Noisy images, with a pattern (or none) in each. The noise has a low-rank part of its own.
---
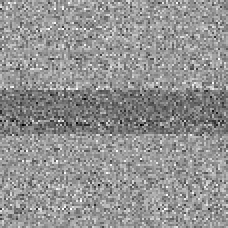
one horizontal stripe
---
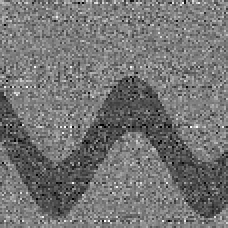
a wavy band
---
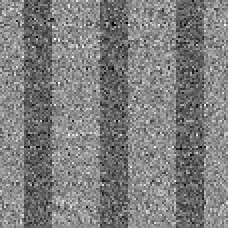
vertical stripes
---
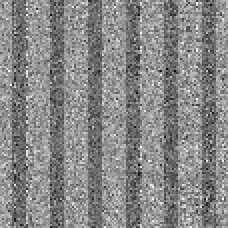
vertical stripes
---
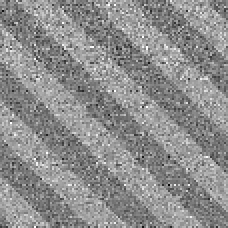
diagonal stripes
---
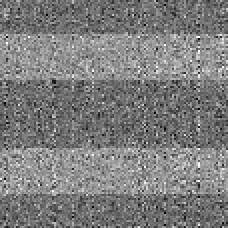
horizontal stripes
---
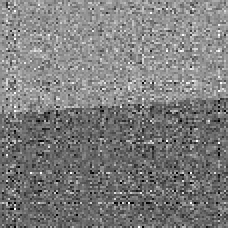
a sharp edge
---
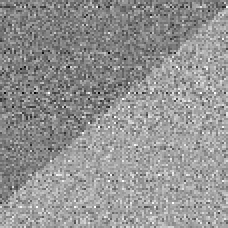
a sharp edge
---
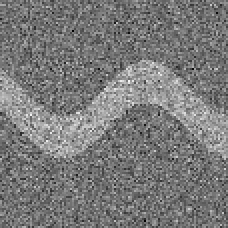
a wavy band
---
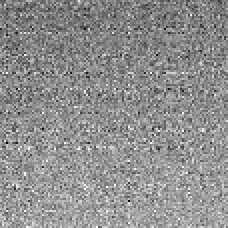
a smooth slope
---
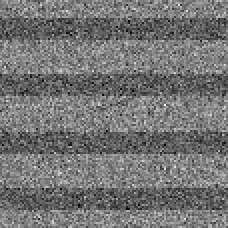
horizontal stripes
